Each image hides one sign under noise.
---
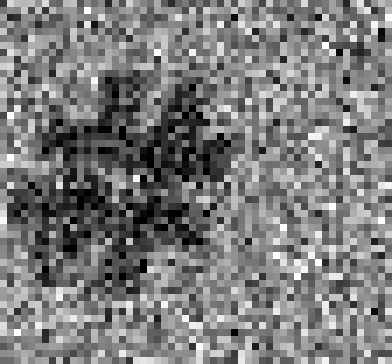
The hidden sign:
hash sign
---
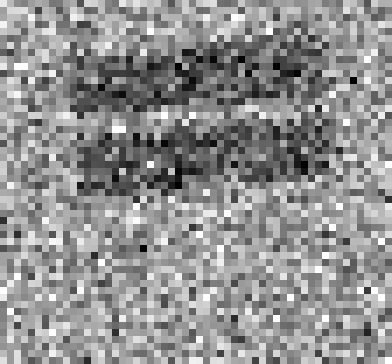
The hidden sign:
equals sign
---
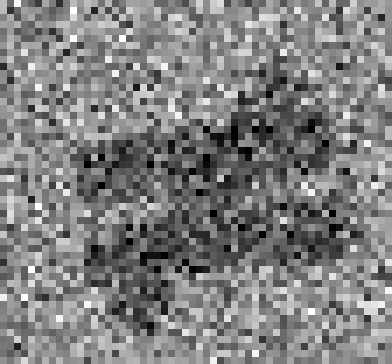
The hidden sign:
not-equal sign
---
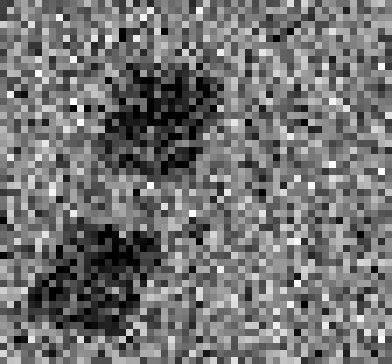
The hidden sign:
colon
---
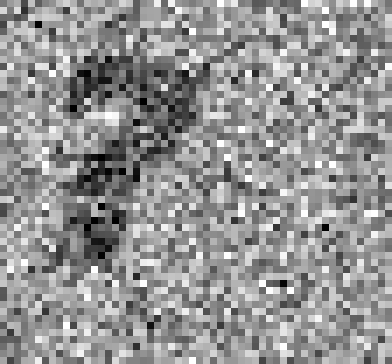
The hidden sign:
question mark
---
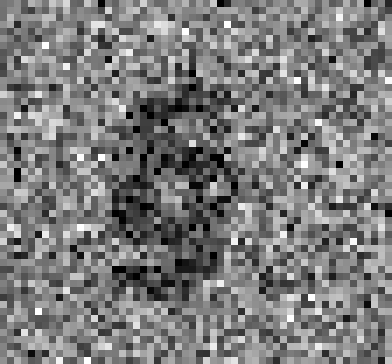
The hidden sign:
section sign
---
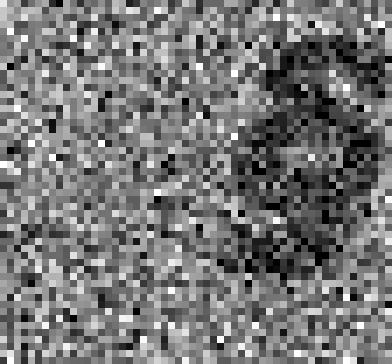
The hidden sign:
section sign
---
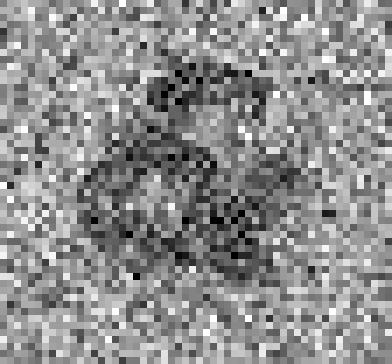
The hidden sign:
ampersand
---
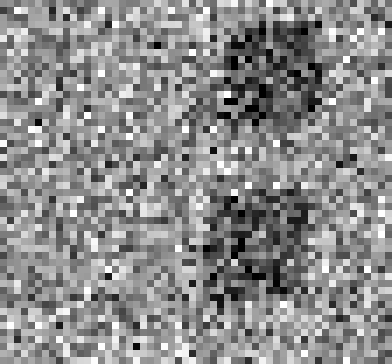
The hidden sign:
colon
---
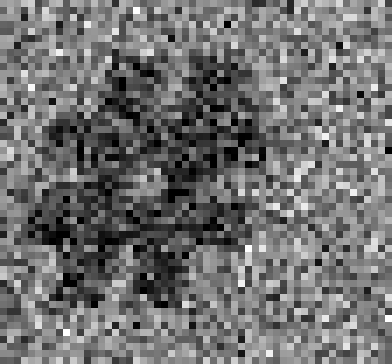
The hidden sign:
hash sign
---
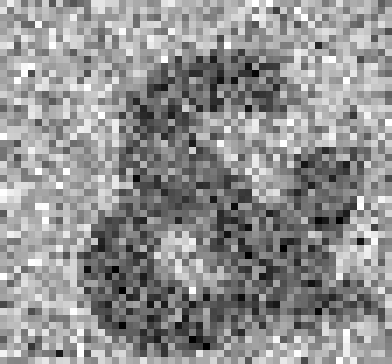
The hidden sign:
ampersand
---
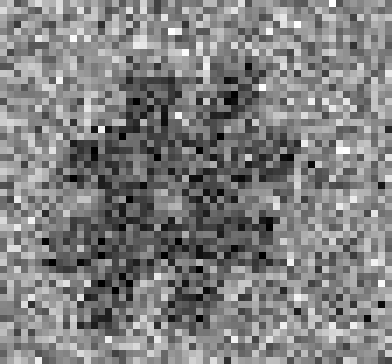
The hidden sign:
hash sign
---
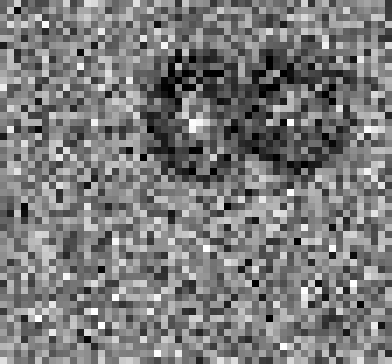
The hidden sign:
infinity sign
